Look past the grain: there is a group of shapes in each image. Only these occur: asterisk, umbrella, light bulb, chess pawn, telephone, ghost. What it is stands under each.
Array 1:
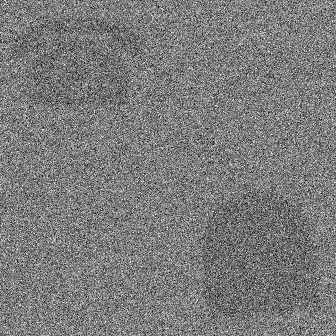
top left: telephone; bottom right: ghost
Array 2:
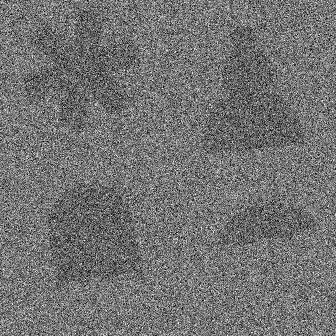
top left: asterisk; top right: chess pawn; bottom left: ghost; bottom right: umbrella
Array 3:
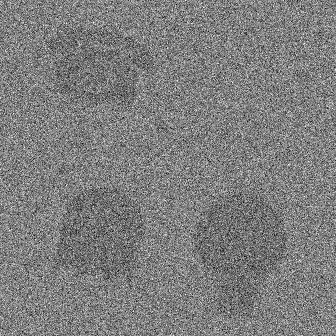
top left: telephone; bottom left: ghost; bottom right: light bulb
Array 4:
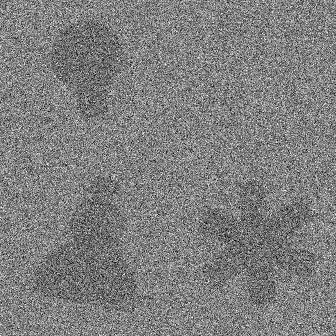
top left: light bulb; bottom left: chess pawn; bottom right: asterisk
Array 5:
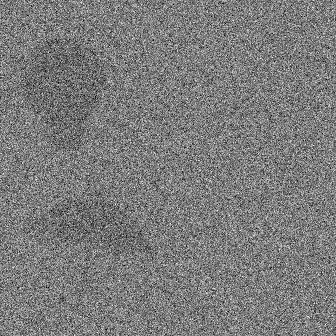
top left: light bulb; bottom left: umbrella
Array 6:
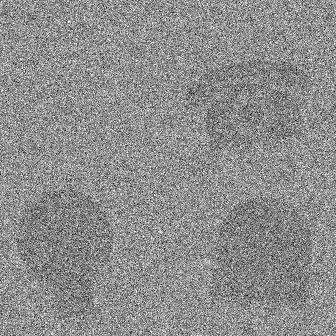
top right: telephone; bottom left: light bulb; bottom right: ghost
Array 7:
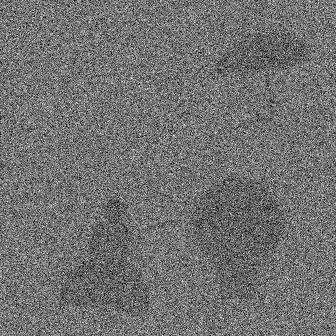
top right: umbrella; bottom left: chess pawn; bottom right: light bulb
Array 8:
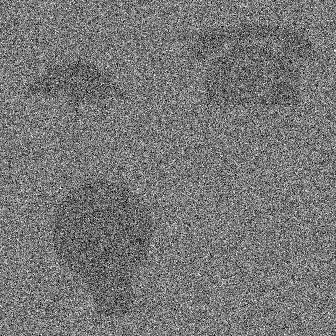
top left: umbrella; top right: telephone; bottom left: light bulb
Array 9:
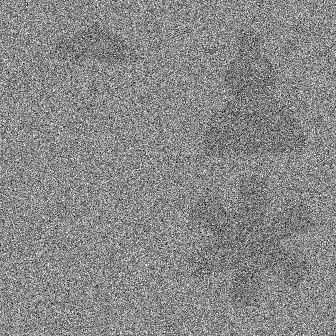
top left: umbrella; top right: chess pawn; bottom right: asterisk
